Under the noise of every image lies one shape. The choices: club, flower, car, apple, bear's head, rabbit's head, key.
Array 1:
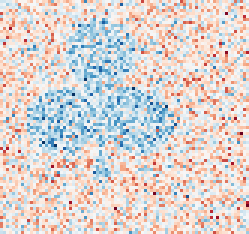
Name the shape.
club
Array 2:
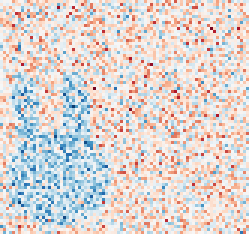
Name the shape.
rabbit's head
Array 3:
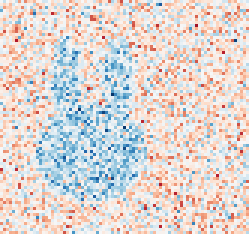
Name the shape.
rabbit's head
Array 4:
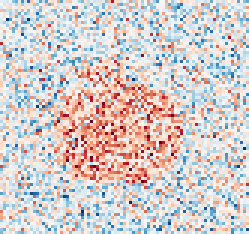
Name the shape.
apple
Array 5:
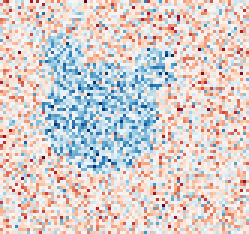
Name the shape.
bear's head
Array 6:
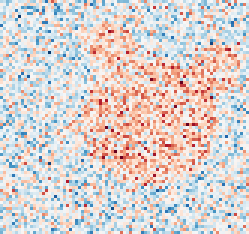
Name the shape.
bear's head
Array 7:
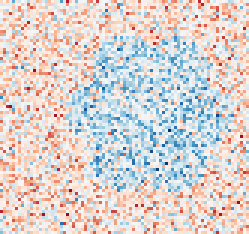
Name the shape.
flower
